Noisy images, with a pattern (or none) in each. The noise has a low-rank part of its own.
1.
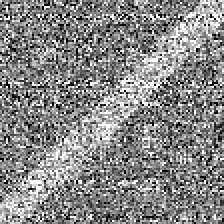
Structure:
a diagonal band
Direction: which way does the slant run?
bottom left to top right
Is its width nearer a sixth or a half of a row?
a sixth
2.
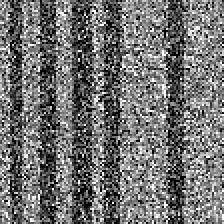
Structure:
bands of columns
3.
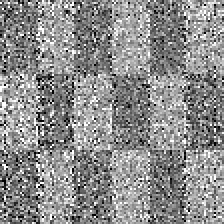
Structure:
a checkerboard
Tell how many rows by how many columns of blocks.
3 by 6
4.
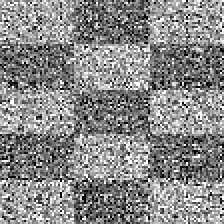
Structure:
a checkerboard
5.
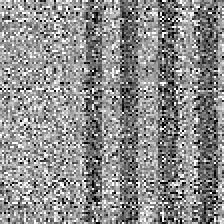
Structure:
bands of columns
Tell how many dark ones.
4
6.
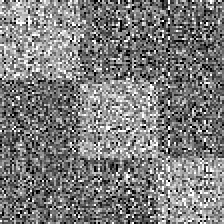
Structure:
blocks along the diagonal
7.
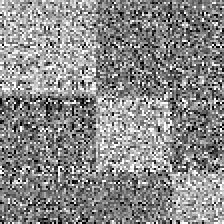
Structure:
blocks along the diagonal
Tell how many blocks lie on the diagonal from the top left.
3
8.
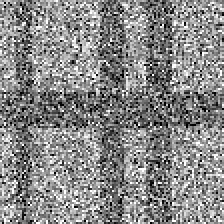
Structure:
bands of rows crossing bands of columns
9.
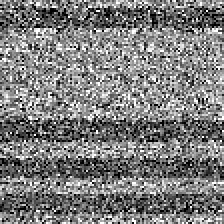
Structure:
bands of rows
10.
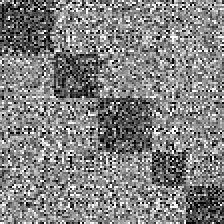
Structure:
blocks along the diagonal
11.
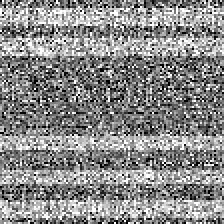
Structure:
bands of rows
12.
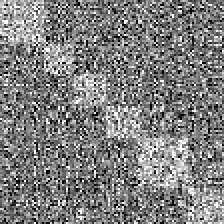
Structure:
blocks along the diagonal
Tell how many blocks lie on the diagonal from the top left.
6
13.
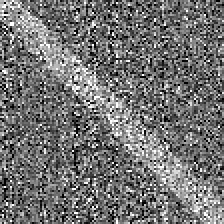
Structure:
a diagonal band
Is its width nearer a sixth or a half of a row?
a sixth
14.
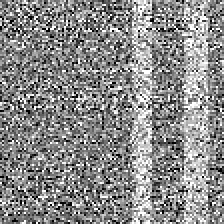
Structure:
bands of columns
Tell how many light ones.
2
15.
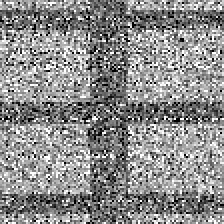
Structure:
bands of rows crossing bands of columns
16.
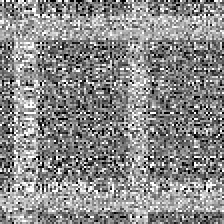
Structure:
bands of rows crossing bands of columns
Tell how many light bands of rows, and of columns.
2 and 2
